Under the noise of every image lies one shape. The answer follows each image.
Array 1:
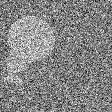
pear
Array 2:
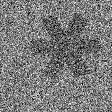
asterisk
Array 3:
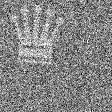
chess queen
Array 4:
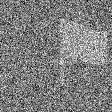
flag
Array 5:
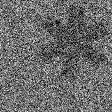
asterisk
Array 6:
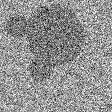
bear's head
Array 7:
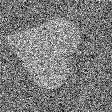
heart
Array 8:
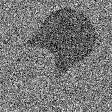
cat's head
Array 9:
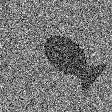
fish
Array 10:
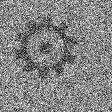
gear
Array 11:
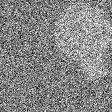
light bulb
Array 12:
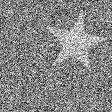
star
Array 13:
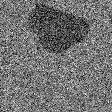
cloud
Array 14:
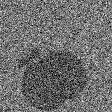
apple
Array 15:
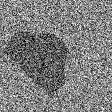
cloud
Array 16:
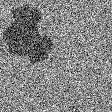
car
